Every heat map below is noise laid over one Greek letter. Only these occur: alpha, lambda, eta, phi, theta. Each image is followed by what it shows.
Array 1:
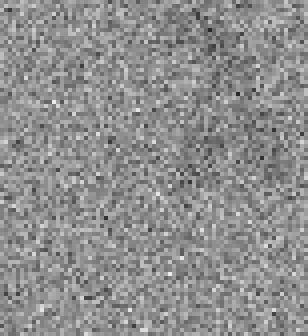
dark lambda
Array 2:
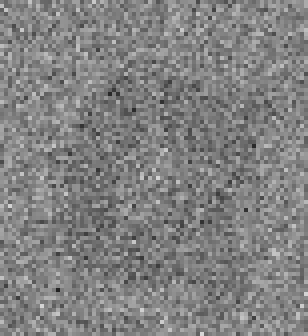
dark alpha
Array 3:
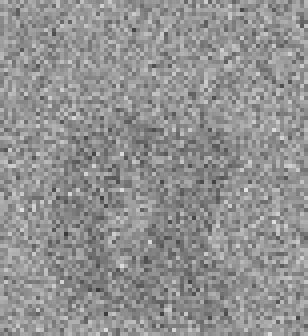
dark alpha
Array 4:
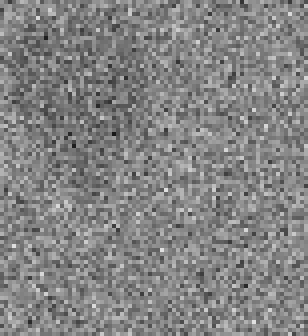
dark phi
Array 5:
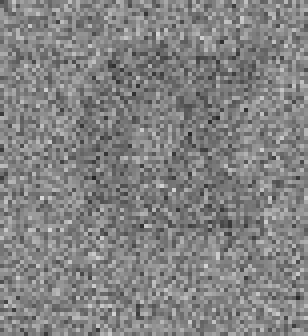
dark alpha
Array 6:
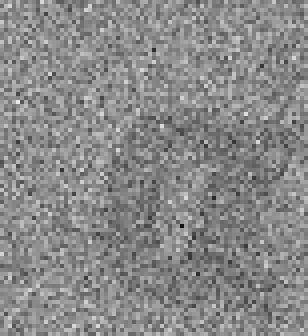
dark alpha
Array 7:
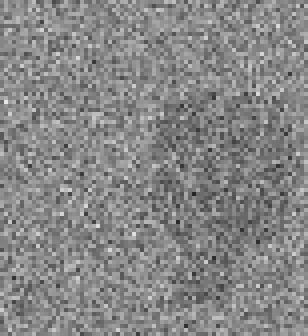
dark phi
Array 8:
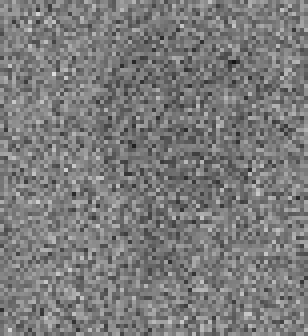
dark phi
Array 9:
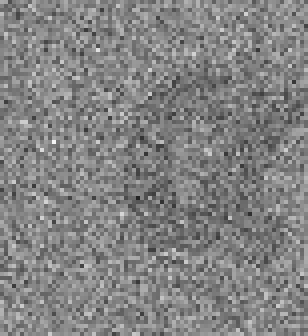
dark alpha
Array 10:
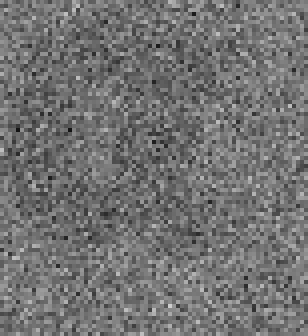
dark alpha
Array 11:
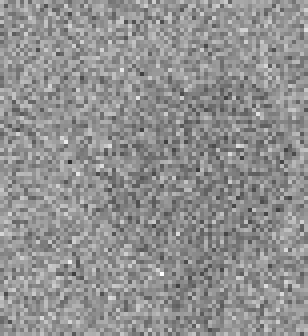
dark phi
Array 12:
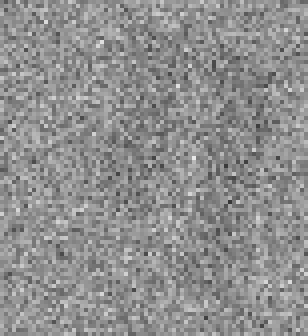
dark eta
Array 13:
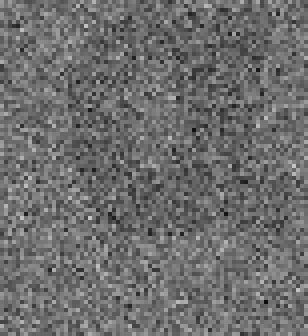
dark alpha
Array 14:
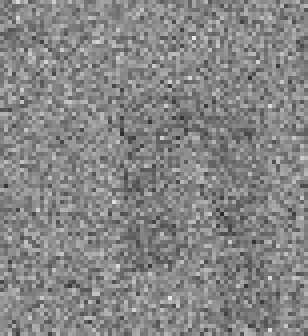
dark eta
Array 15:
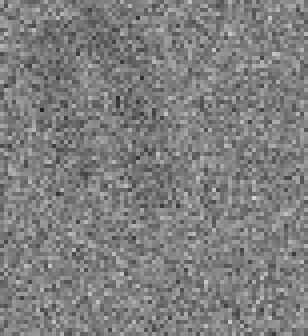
dark eta
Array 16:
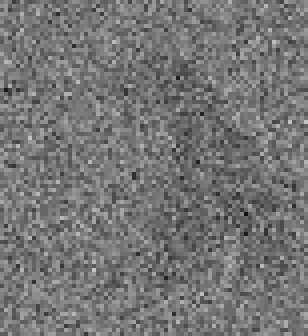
dark lambda
